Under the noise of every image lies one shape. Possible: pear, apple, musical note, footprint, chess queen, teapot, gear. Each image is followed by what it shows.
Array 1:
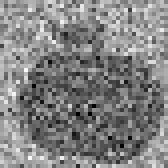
apple
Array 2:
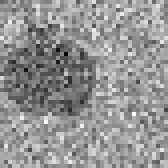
apple
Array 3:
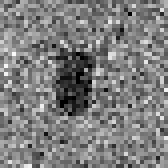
footprint
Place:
centre
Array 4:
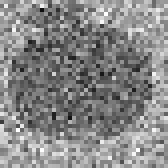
apple
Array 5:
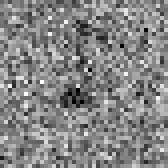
musical note
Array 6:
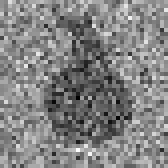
pear
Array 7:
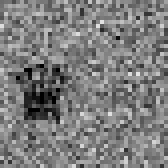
chess queen
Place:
middle left
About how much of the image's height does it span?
a third
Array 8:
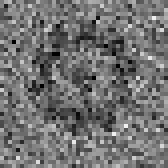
gear
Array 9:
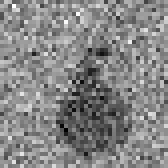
pear
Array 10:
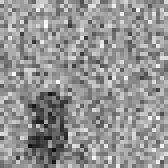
footprint
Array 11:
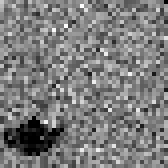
teapot
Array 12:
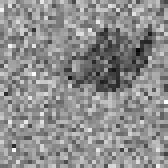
teapot
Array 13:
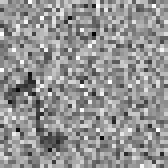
musical note
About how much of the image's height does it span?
half
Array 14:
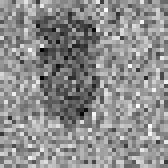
footprint
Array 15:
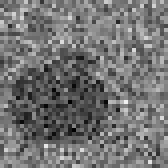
apple
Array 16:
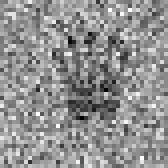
chess queen
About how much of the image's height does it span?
half
